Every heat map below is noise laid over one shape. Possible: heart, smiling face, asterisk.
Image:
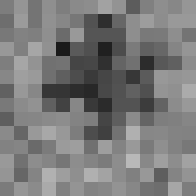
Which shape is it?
asterisk
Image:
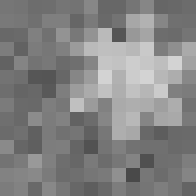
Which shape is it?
asterisk
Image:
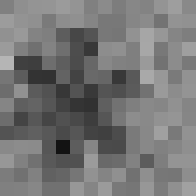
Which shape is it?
asterisk
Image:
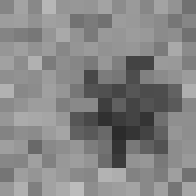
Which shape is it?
asterisk
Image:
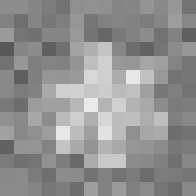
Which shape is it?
asterisk
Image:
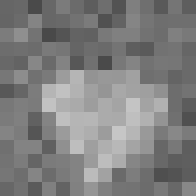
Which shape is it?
heart
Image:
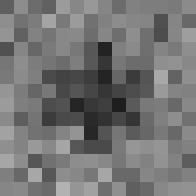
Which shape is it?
asterisk
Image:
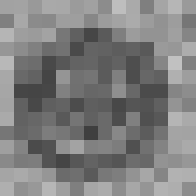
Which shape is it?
smiling face
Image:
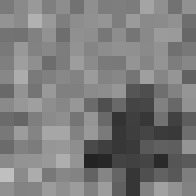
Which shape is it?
asterisk
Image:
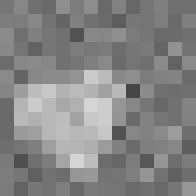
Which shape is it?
heart
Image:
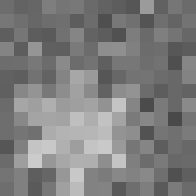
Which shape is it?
asterisk
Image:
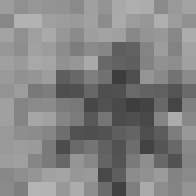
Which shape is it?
asterisk
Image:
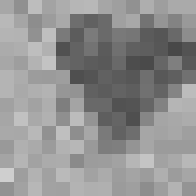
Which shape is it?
heart
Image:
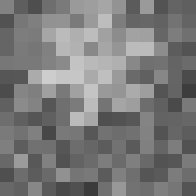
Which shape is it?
asterisk
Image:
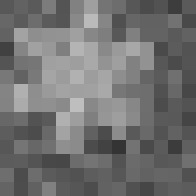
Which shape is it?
asterisk
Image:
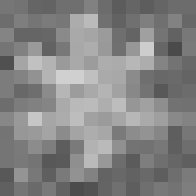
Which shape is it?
asterisk
